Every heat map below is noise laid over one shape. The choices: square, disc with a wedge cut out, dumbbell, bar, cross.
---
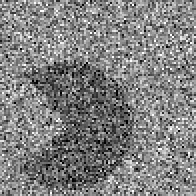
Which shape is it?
disc with a wedge cut out
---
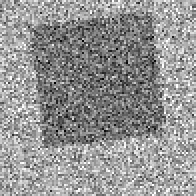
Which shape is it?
square
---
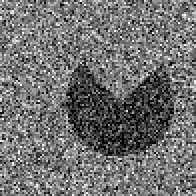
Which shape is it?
disc with a wedge cut out
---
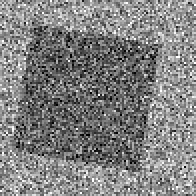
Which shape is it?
square
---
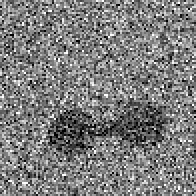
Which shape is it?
dumbbell
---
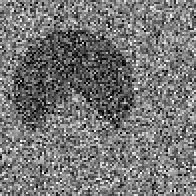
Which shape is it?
disc with a wedge cut out
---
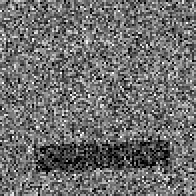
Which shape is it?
bar
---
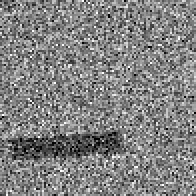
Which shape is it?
bar
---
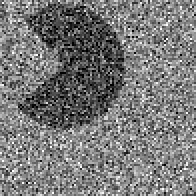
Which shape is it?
disc with a wedge cut out
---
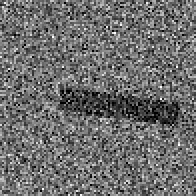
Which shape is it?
bar
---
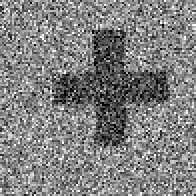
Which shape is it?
cross
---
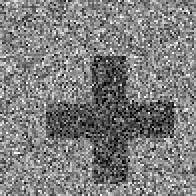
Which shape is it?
cross
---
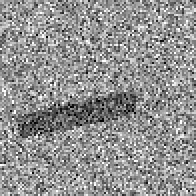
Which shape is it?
bar
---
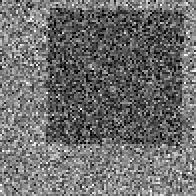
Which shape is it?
square
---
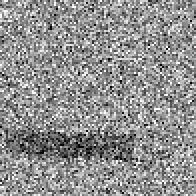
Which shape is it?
bar
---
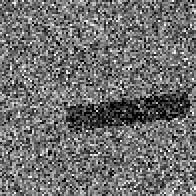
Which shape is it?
bar
